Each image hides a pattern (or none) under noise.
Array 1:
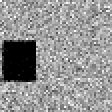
one block
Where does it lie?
middle left
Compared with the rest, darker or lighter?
darker
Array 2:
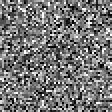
only noise
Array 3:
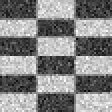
a checkerboard
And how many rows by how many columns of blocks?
6 by 3
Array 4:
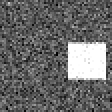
one block
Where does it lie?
middle right
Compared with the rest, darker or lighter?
lighter
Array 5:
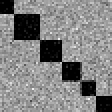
blocks along the diagonal
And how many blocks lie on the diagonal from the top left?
6
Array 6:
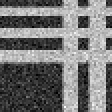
bands of rows crossing bands of columns
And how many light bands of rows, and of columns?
3 and 2
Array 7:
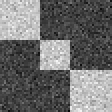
blocks along the diagonal
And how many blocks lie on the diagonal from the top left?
3
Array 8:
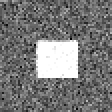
one block
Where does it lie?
centre
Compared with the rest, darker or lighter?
lighter
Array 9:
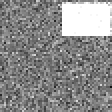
one block
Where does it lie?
top right
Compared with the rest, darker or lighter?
lighter
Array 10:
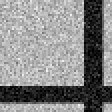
bands of rows crossing bands of columns
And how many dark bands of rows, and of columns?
1 and 1
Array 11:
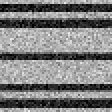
bands of rows
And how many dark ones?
5
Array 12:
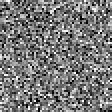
only noise
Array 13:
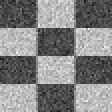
a checkerboard
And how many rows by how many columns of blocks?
4 by 3
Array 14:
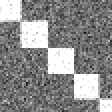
blocks along the diagonal
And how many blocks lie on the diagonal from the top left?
5
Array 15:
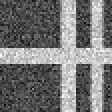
bands of rows crossing bands of columns
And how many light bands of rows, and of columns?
1 and 2
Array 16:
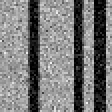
bands of columns
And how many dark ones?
3
